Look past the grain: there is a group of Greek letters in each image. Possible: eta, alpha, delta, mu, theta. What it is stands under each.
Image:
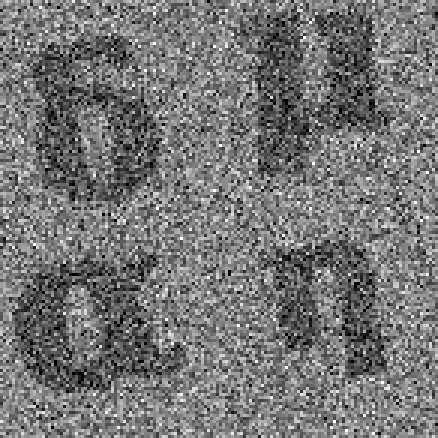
top left: delta; top right: mu; bottom left: alpha; bottom right: eta
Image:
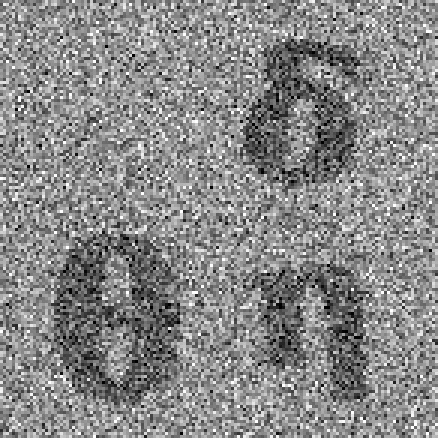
top right: delta; bottom left: theta; bottom right: eta
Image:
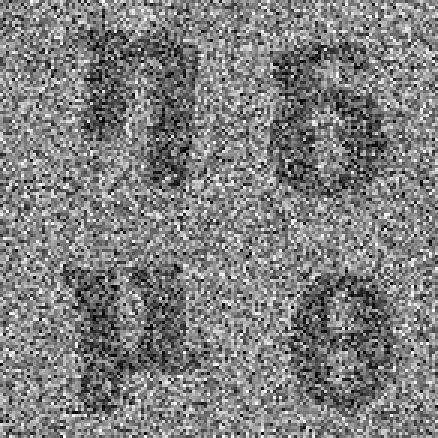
top left: eta; top right: delta; bottom left: mu; bottom right: theta
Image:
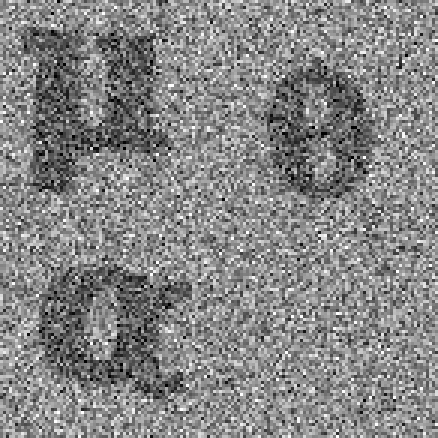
top left: mu; top right: theta; bottom left: alpha
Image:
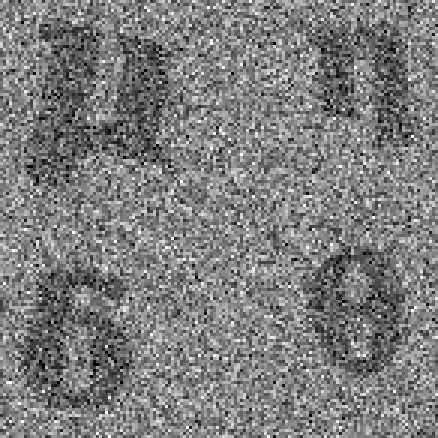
top left: mu; top right: eta; bottom left: delta; bottom right: theta
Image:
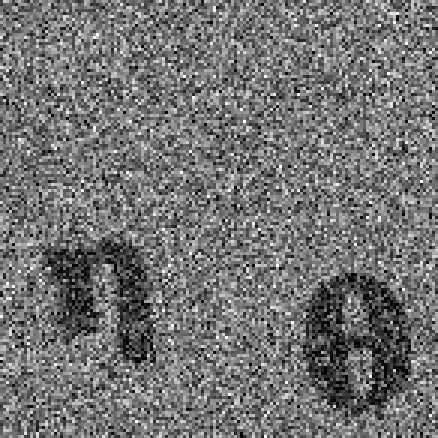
bottom left: eta; bottom right: theta
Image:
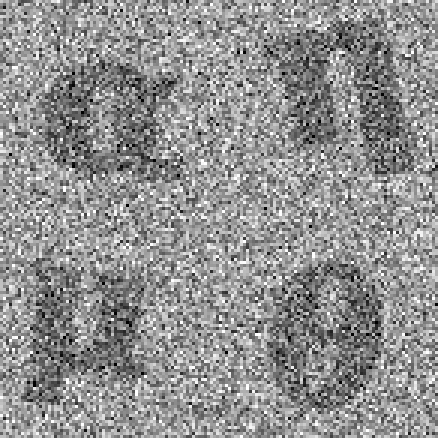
top left: alpha; top right: eta; bottom left: mu; bottom right: theta
